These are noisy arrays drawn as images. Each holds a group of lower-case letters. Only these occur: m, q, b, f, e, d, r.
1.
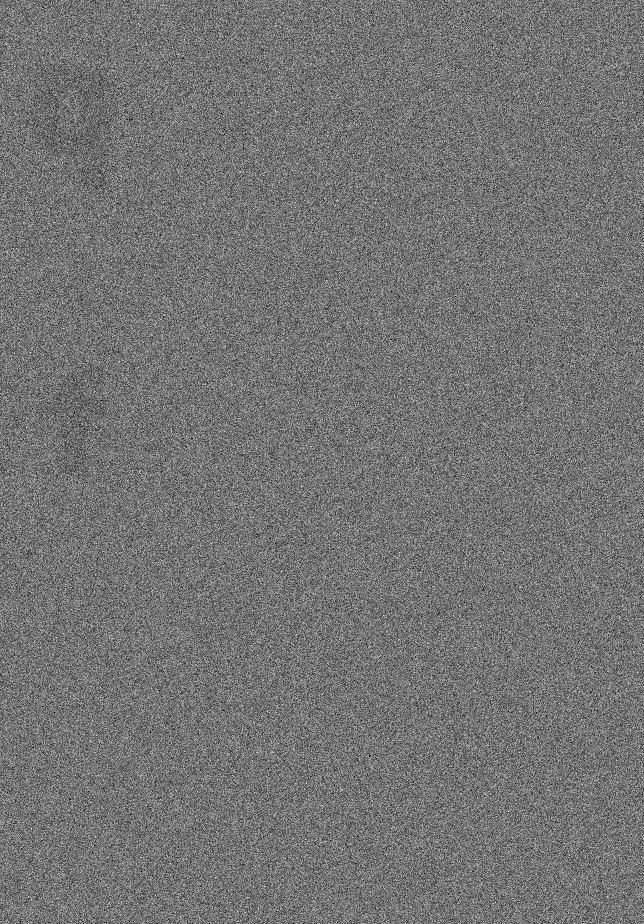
top left: q; middle left: f
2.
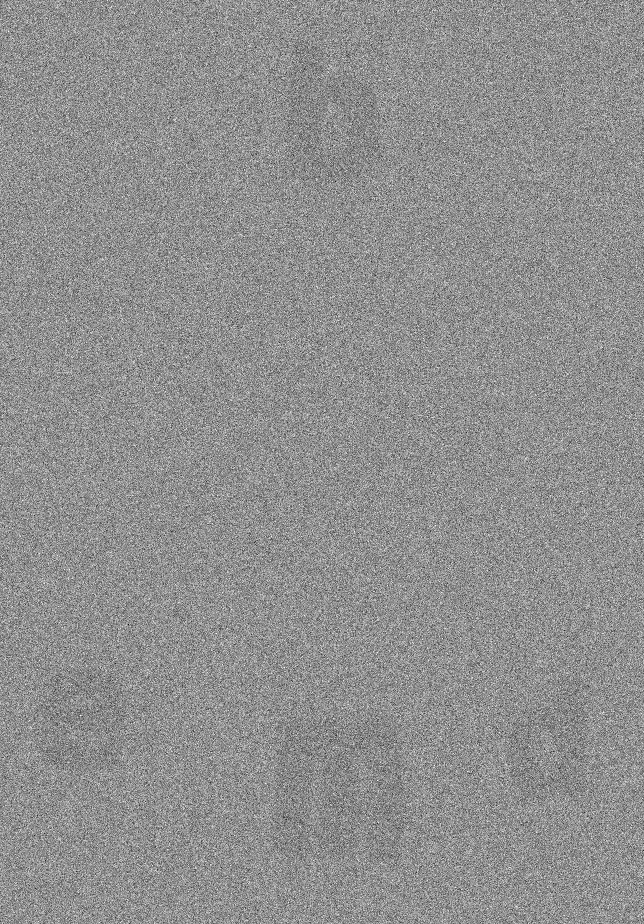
top middle: b; bottom left: e; bottom middle: m; bottom right: d
